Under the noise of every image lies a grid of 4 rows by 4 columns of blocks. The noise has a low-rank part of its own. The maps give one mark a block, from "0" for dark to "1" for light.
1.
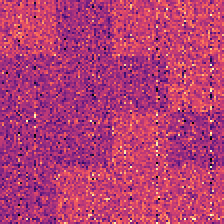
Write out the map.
1 0 1 1
0 0 0 1
0 0 1 0
0 1 1 1
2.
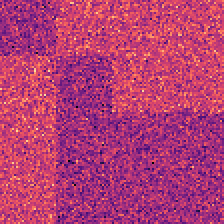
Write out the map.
0 1 1 1
1 0 1 1
1 0 0 0
1 0 0 0
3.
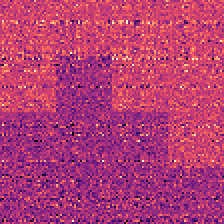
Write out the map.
1 1 1 1
1 0 1 1
0 0 0 1
0 0 0 0
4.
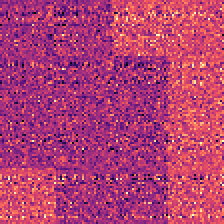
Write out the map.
0 0 1 1
0 0 0 1
0 0 0 1
1 0 0 1
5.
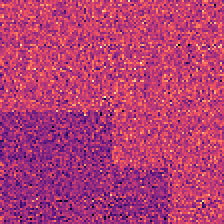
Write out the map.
1 1 1 1
1 1 1 1
0 0 1 1
0 0 0 1
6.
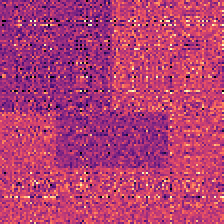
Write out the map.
0 0 1 1
0 0 1 1
1 0 0 1
1 1 1 1
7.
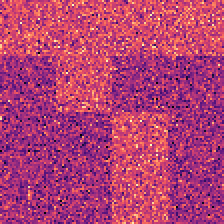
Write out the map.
1 1 1 1
0 1 0 0
0 0 1 0
0 0 1 0
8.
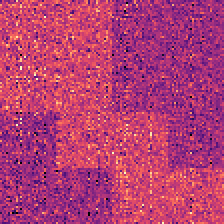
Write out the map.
1 1 0 0
1 1 0 0
0 1 1 0
0 0 1 1
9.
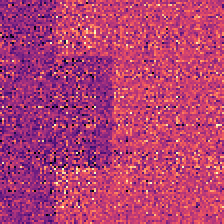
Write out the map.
0 1 1 1
0 0 1 1
0 0 1 1
0 1 1 1
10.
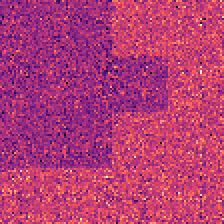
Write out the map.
0 0 1 1
0 0 0 1
0 0 1 1
1 1 1 1
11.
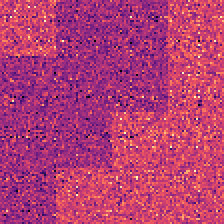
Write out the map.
1 0 0 1
0 0 0 1
0 0 1 1
0 1 1 1
